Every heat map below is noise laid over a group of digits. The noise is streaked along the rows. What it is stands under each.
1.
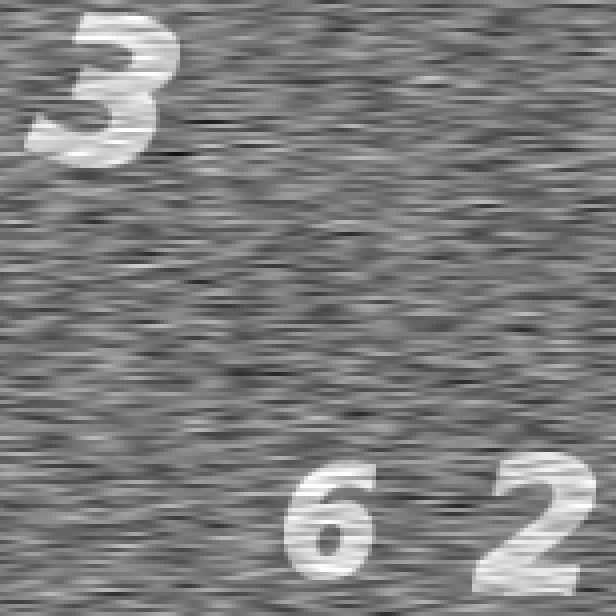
top left: light 3; bottom middle: light 6; bottom right: light 2
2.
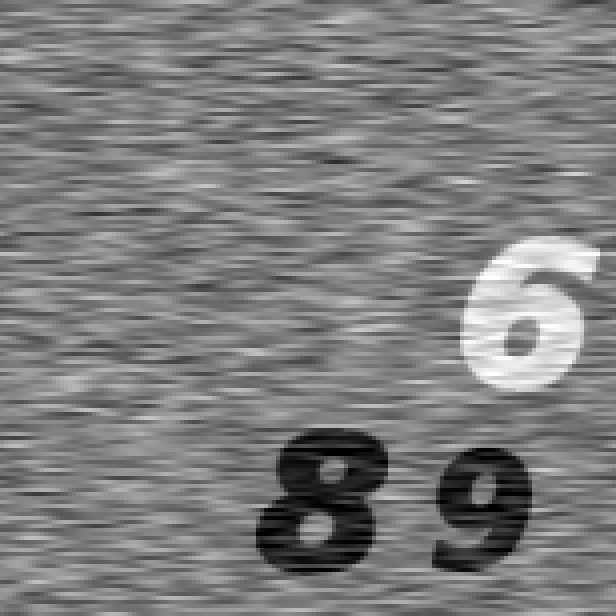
middle right: light 6; bottom middle: dark 8; bottom right: dark 9
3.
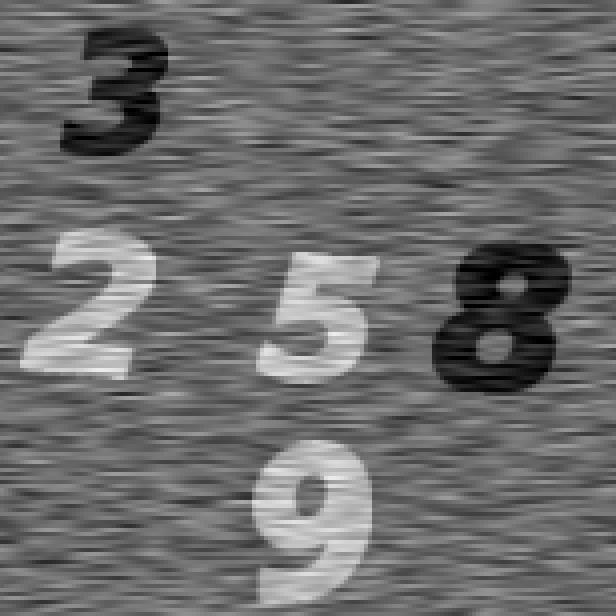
top left: dark 3; middle left: light 2; centre: light 5; middle right: dark 8; bottom middle: light 9
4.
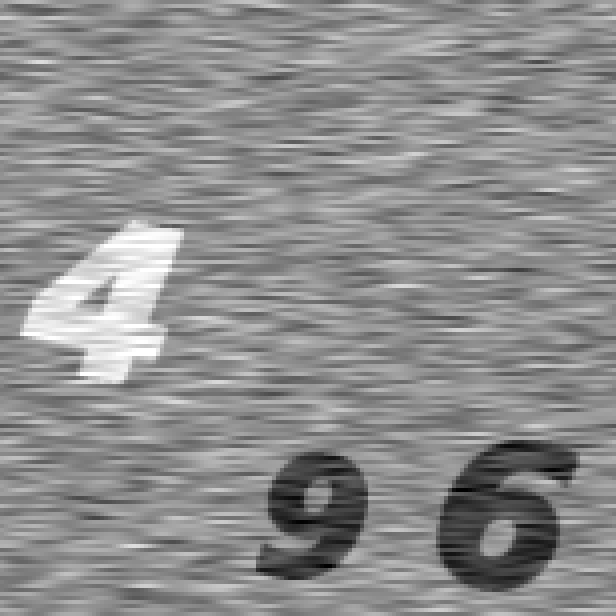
middle left: light 4; bottom middle: dark 9; bottom right: dark 6
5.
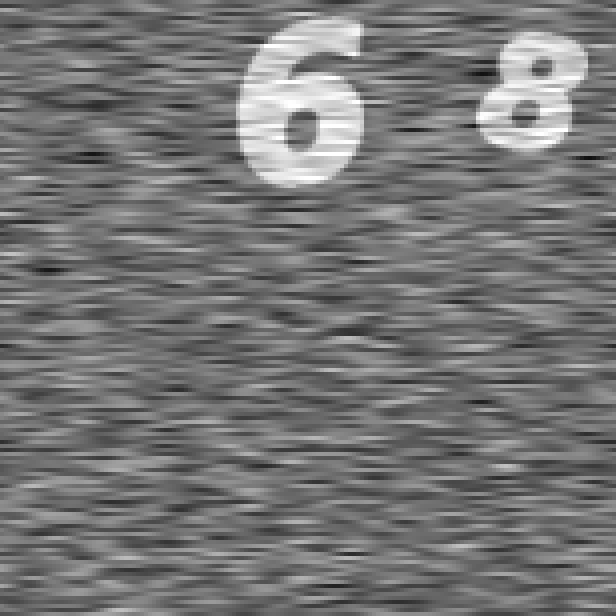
top middle: light 6; top right: light 8
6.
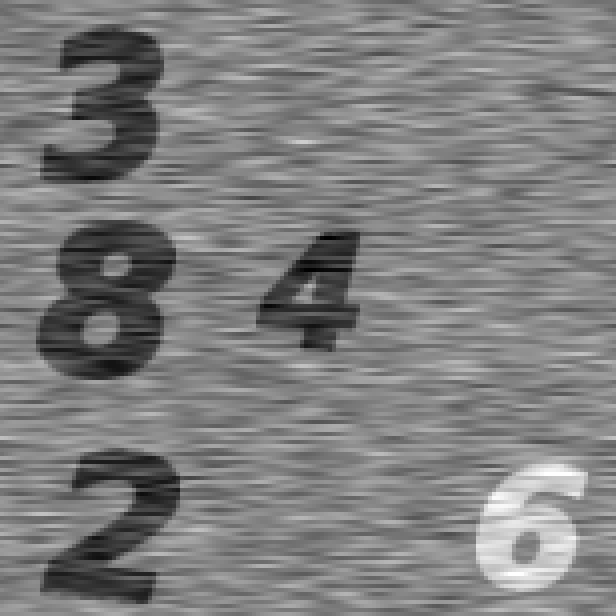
top left: dark 3; middle left: dark 8; centre: dark 4; bottom left: dark 2; bottom right: light 6
